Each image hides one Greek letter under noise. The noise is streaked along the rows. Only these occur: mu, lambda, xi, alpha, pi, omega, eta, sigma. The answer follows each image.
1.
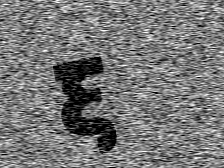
xi
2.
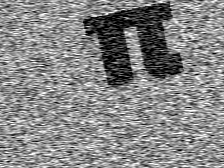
pi
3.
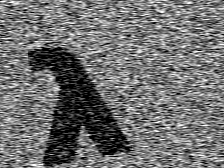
lambda
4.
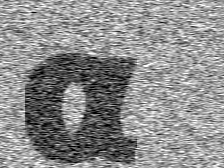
alpha
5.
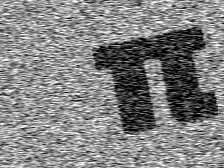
pi
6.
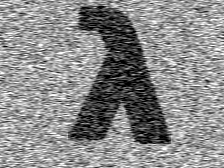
lambda
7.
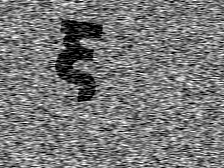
xi
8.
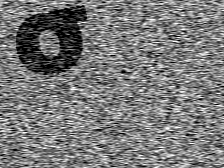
sigma
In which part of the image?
top left
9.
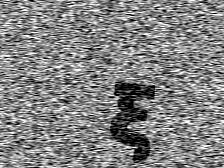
xi
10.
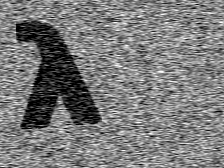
lambda
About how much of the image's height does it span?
two thirds
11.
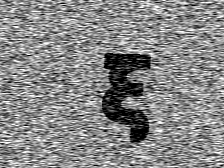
xi
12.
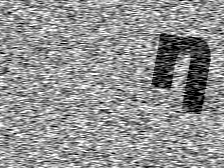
eta
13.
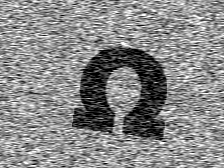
omega
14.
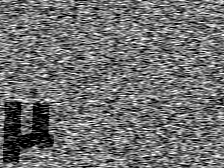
mu
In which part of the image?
bottom left
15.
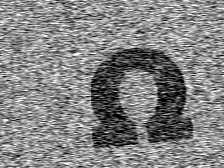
omega
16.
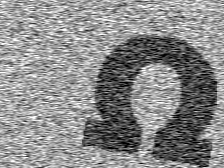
omega
